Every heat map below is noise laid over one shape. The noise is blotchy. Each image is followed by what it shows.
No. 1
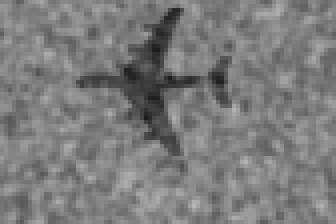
dark airplane
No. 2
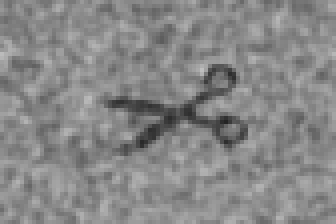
dark pair of scissors, centre
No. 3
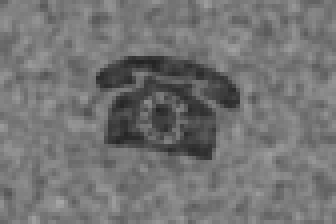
dark telephone
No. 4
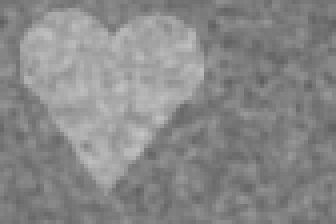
light heart
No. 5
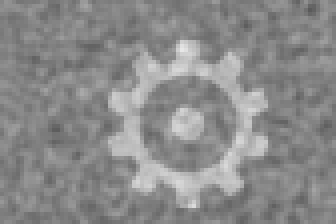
light gear
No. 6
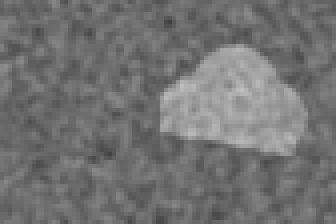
light cloud
